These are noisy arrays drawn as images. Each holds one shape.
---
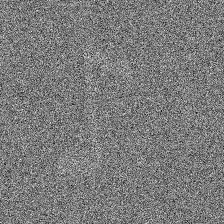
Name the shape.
musical note
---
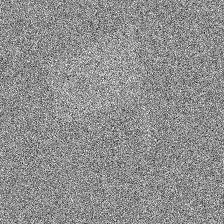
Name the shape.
flag
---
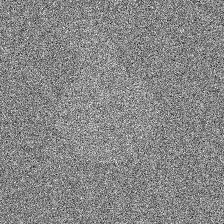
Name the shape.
pear
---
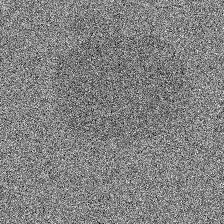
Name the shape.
apple
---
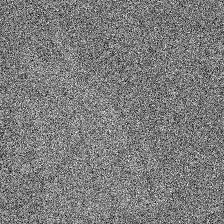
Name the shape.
chess knight
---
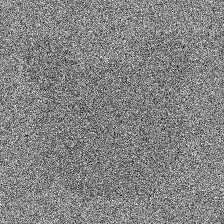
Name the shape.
bear's head
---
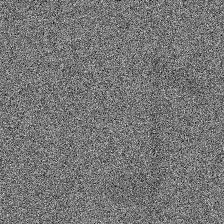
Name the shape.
musical note
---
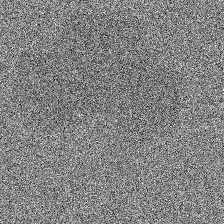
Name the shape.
car
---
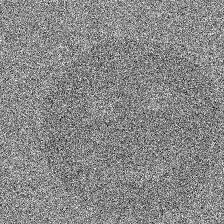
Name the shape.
smiling face
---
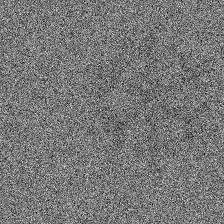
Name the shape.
snowflake
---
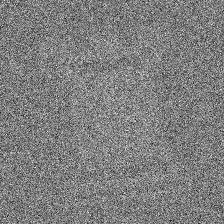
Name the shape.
chess rook
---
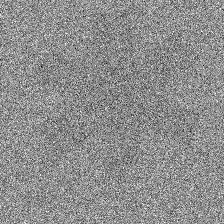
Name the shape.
asterisk
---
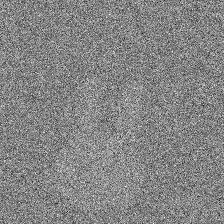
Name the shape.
rabbit's head
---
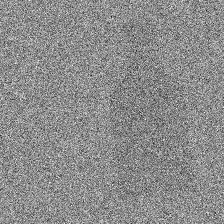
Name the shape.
bottle
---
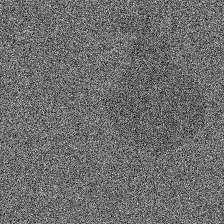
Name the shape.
pear
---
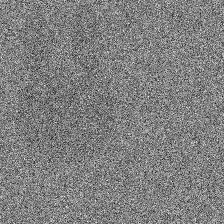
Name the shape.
rabbit's head
